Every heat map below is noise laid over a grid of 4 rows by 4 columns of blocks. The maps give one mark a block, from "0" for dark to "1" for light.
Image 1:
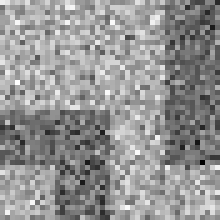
1 1 1 0
1 1 1 0
0 0 1 0
1 0 1 1
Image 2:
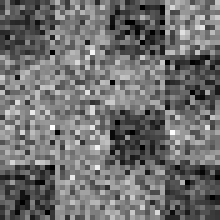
0 1 0 1
1 1 1 0
1 1 0 1
0 1 1 0
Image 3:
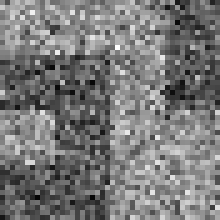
1 1 1 0
0 0 1 0
1 0 1 1
0 0 1 1
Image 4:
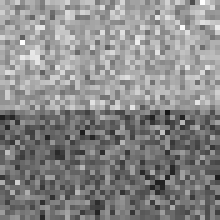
1 1 1 1
1 1 1 1
0 0 0 0
0 0 0 0
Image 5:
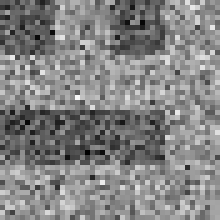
0 1 0 1
1 1 1 1
0 0 0 1
1 1 1 1
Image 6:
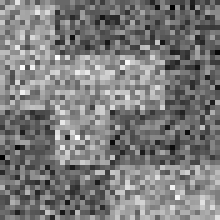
1 0 0 0
1 1 1 0
0 1 0 0
0 0 1 1
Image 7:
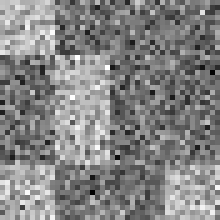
1 0 0 0
0 1 0 0
0 1 0 0
1 0 0 1
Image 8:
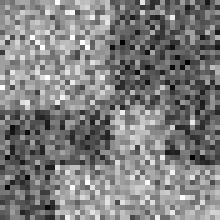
1 1 0 0
1 1 0 0
0 0 1 0
0 1 1 1
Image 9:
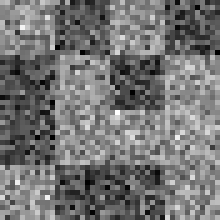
1 0 1 0
0 1 0 1
0 1 1 1
1 0 0 1
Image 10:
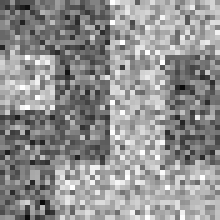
0 0 1 1
1 0 1 0
0 0 1 0
0 1 1 1
